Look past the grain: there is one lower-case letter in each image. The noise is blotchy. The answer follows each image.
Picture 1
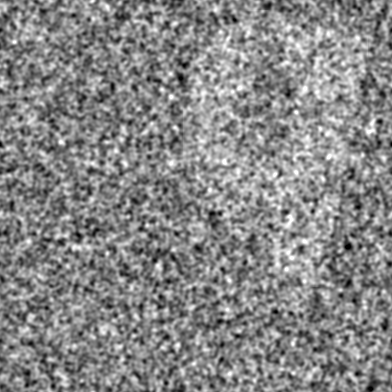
q
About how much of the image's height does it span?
two thirds
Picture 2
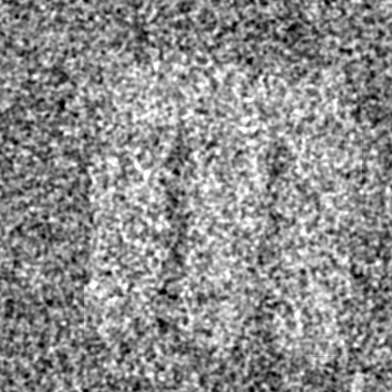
m
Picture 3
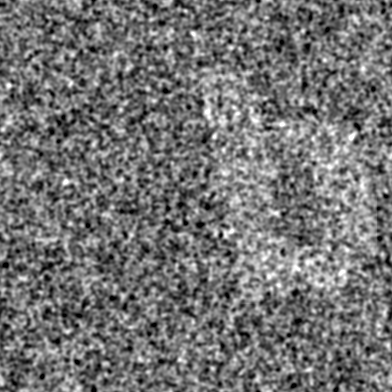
b
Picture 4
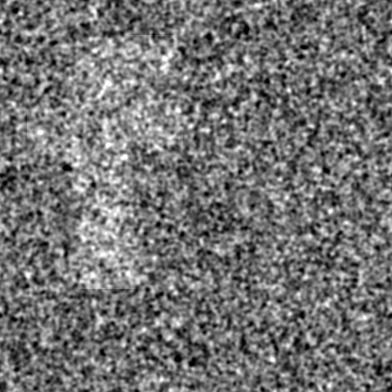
f
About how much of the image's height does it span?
two thirds
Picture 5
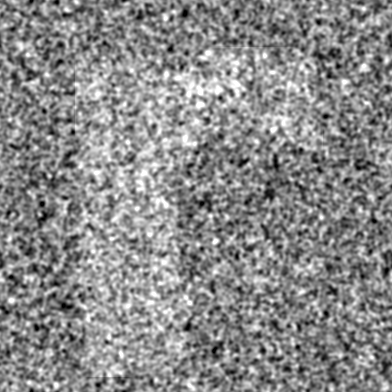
r
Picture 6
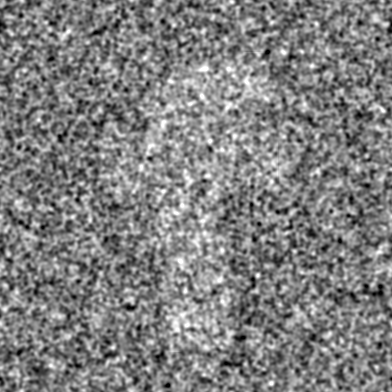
f
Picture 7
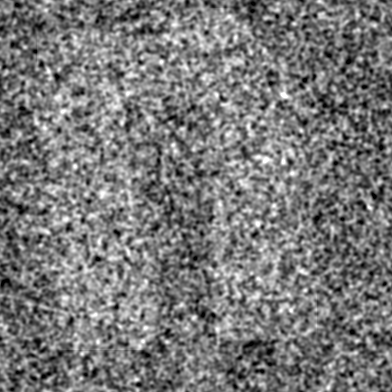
n
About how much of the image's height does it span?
nearly all
